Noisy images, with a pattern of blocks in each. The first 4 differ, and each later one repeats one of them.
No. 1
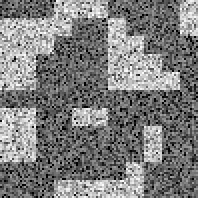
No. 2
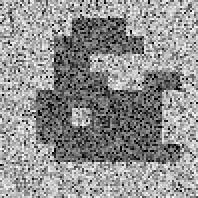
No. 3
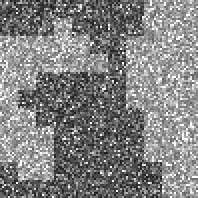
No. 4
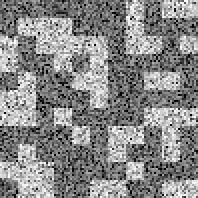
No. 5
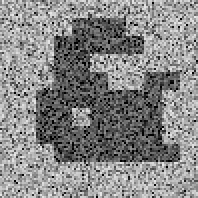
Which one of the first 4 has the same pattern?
2
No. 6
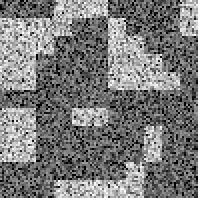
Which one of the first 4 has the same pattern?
1
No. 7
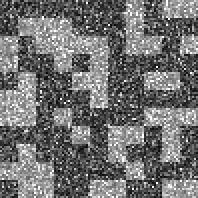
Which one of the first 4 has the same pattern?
4
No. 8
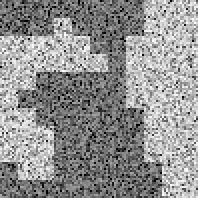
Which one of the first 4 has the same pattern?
3
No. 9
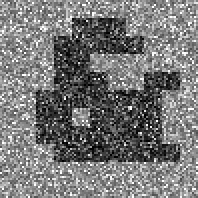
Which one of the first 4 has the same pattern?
2
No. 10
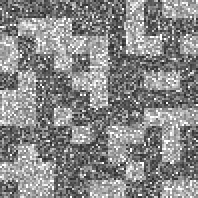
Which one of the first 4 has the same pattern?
4
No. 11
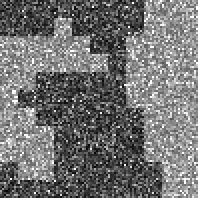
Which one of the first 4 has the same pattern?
3
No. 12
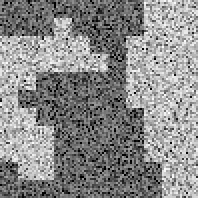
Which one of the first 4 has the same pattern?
3
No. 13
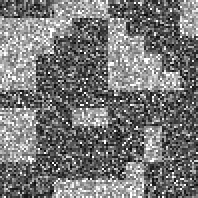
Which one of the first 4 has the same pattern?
1
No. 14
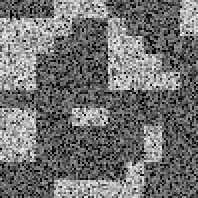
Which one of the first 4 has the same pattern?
1
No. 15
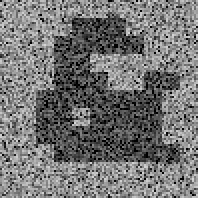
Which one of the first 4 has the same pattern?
2
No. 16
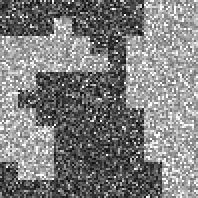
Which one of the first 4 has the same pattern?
3
